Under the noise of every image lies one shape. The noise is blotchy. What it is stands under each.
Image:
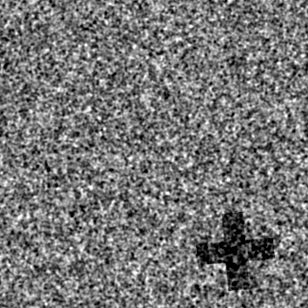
cross
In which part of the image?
bottom right
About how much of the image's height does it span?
a quarter
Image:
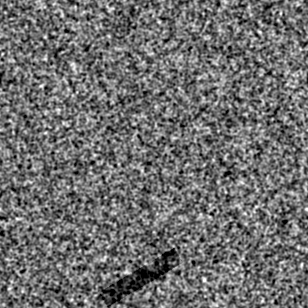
bar
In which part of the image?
bottom middle
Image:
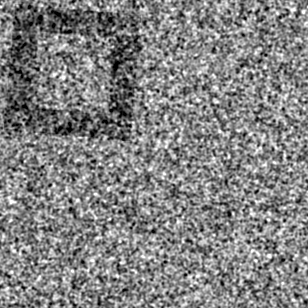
square frame
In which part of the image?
top left
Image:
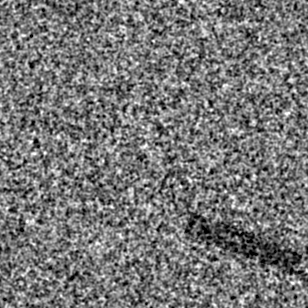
bar
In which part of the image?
bottom right
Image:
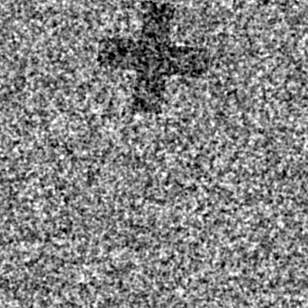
cross
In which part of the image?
top middle
